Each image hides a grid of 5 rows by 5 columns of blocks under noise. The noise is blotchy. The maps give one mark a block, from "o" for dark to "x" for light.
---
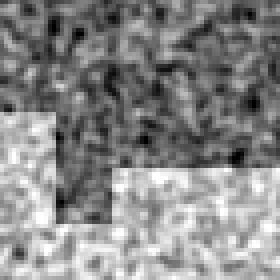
o o o o o
o o o o o
x o o o o
x o x x x
x x x x x
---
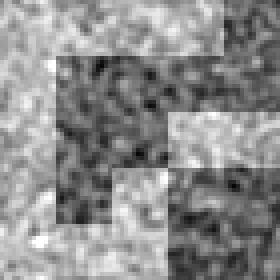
x x x x o
x o o o o
x o o x x
x o x o o
x x x o o
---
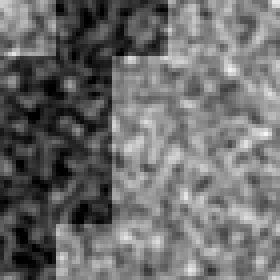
x o o x x
o o x x x
o o x x x
o o x x x
o x x x x
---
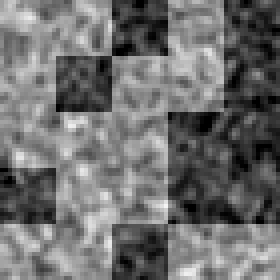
x x o x o
x o x x o
x x x o o
o x x o o
x x o x x
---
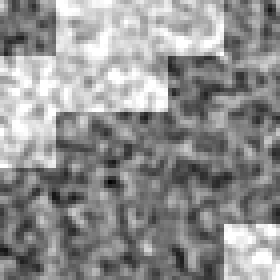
o x x x o
x x x o o
x o o o o
o o o o o
o o o o x
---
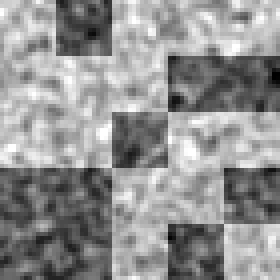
x o x x x
x x x o o
x x o x x
o o x x o
o o x o x
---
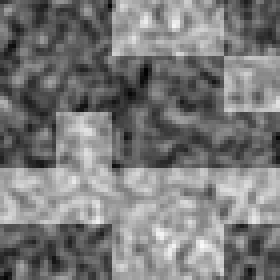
o o x x o
o o o o x
o x o o o
x x x x x
o o x x o
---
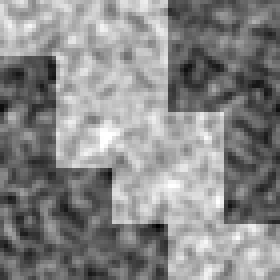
x x x o o
o x x o o
o x x x o
o o x x o
o o o x x
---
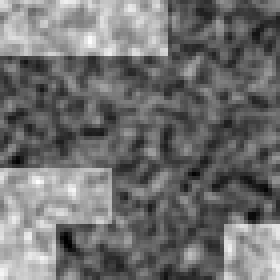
x x x o o
o o o o o
o o o o o
x x o o o
x o o o x
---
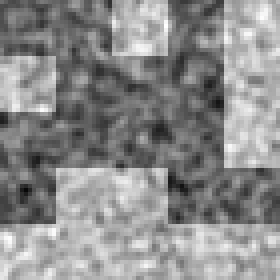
o o x o x
x o o o x
o o o o x
o x x o o
x x x x x
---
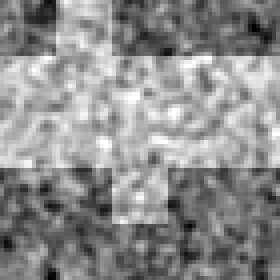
o x o o o
x x x x x
x x x x x
o o x o o
o o o o o
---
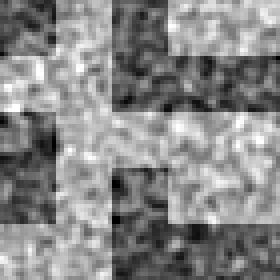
o x o x x
x x o o o
o x x x x
o x o x x
x x o o o
